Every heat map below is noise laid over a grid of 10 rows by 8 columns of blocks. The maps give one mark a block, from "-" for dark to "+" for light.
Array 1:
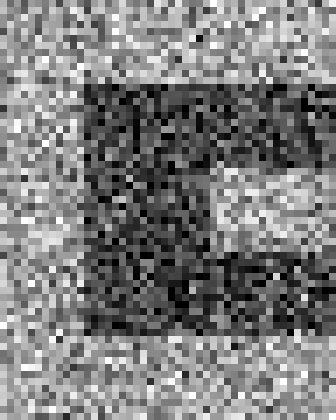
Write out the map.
++++++++
++++++++
++------
++------
++---+++
++---+++
++------
++------
++++++++
++++++++
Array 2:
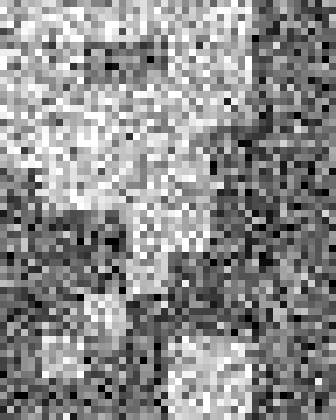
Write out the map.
++++++--
++--++--
++++++--
+++++---
-++++---
---++---
---+----
--+-----
-+--++--
----++--
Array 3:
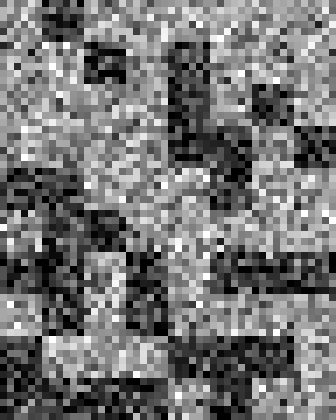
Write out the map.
+-++++++
++-+-+++
++++-+-+
++++--+-
--+++-++
+--+++++
--+-+---
+-+-++++
-+++---+
----+-++
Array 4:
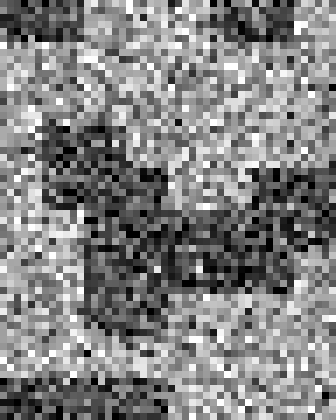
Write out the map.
--+++--+
++++++++
++++++++
+--+++++
+---++--
++------
++-----+
++--++++
++++++++
----++++
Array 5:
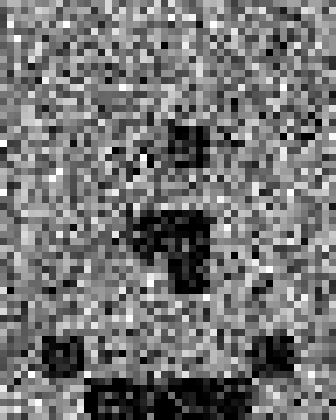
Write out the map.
++++++++
++++++++
++++++++
++++-+++
++++++++
+++--+++
++++-+++
++++++++
+-++++-+
++----++
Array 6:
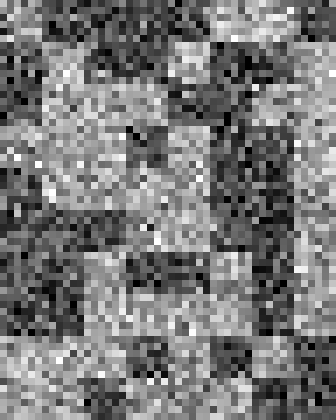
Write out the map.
+----++-
-+--+--+
-+++--++
+++-+--+
-++++--+
---++--+
--+--+-+
--++++-+
+++-+-+-
++-+++--
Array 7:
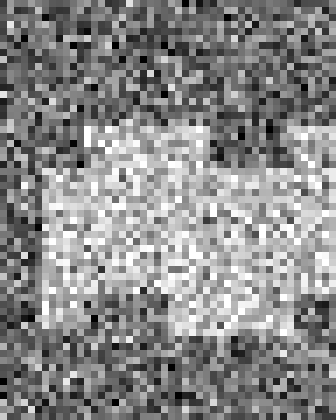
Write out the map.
--------
--------
--------
--+++--+
-+++++++
-+++++++
-+++++++
-+--+++-
--------
--------
